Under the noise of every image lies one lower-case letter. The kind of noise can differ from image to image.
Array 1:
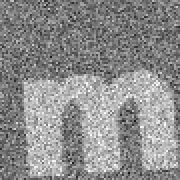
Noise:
independent entries
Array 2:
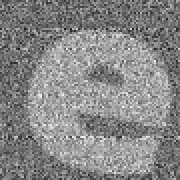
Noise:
rows of uneven size
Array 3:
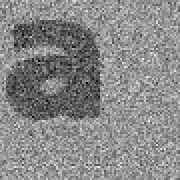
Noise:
low rank plus noise
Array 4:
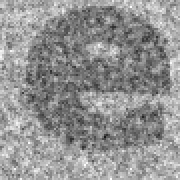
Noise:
blotchy
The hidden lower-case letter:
e
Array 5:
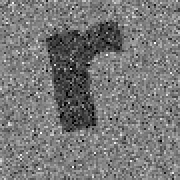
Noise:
heavy tails
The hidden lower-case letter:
r
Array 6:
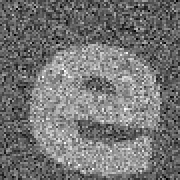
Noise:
low rank plus noise
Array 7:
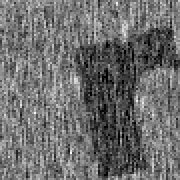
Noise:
streaked along the columns
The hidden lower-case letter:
r
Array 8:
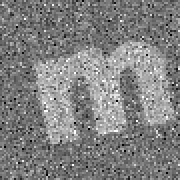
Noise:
heavy tails
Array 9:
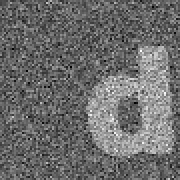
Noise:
low rank plus noise
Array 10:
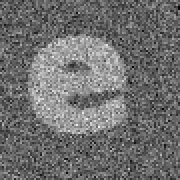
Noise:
independent entries
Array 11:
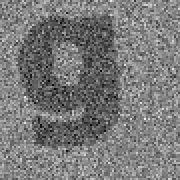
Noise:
independent entries
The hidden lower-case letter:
g
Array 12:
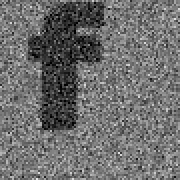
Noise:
independent entries
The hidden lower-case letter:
f
